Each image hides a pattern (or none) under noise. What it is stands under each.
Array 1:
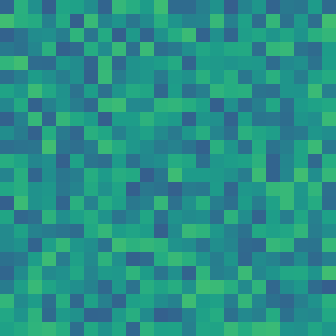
only noise
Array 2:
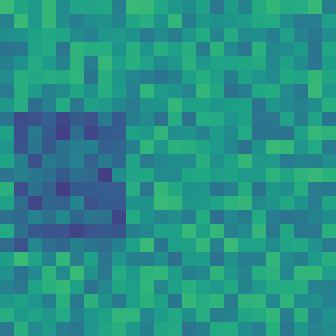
one block
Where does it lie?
middle left
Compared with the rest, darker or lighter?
darker
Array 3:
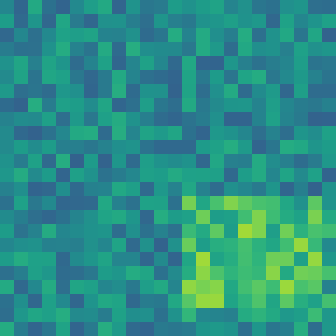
one block
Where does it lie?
bottom right
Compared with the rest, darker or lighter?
lighter
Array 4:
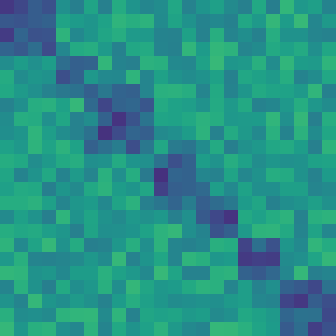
blocks along the diagonal
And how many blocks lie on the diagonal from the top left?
7
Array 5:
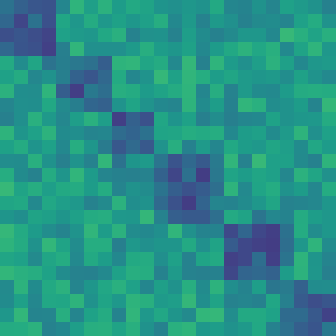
blocks along the diagonal
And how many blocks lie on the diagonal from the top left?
6
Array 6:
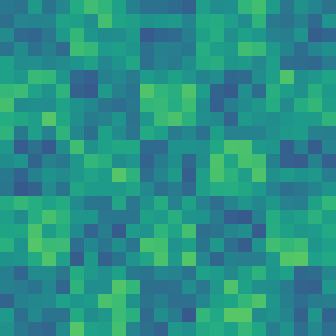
a checkerboard
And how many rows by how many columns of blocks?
5 by 5
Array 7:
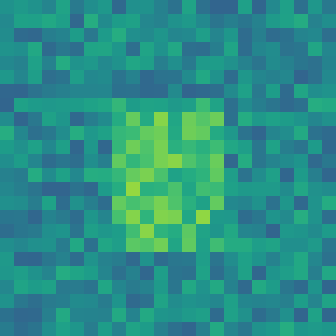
one block
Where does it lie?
centre
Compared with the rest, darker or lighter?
lighter
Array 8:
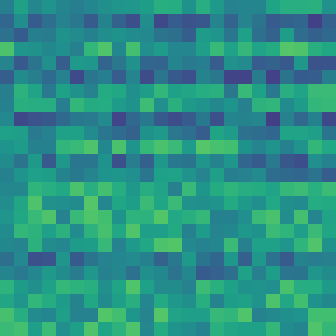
bands of rows
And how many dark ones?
5
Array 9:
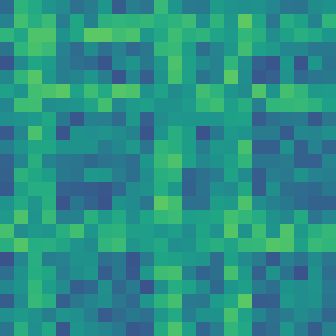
bands of rows crossing bands of columns
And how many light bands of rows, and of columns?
3 and 3
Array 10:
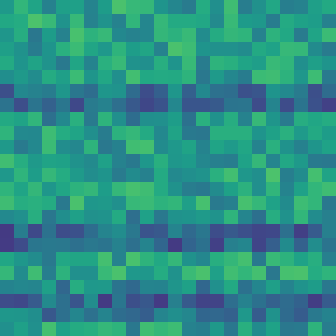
bands of rows
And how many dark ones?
3
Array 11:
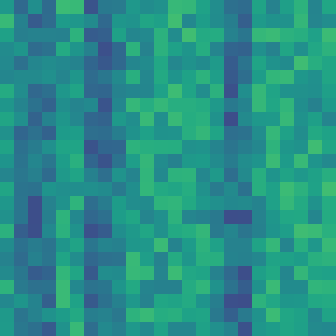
bands of columns
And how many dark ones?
3
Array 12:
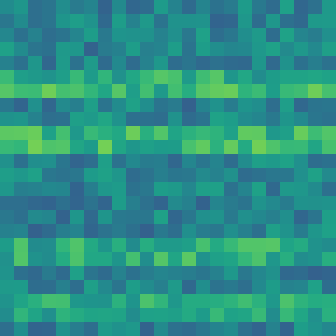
bands of rows
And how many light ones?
4
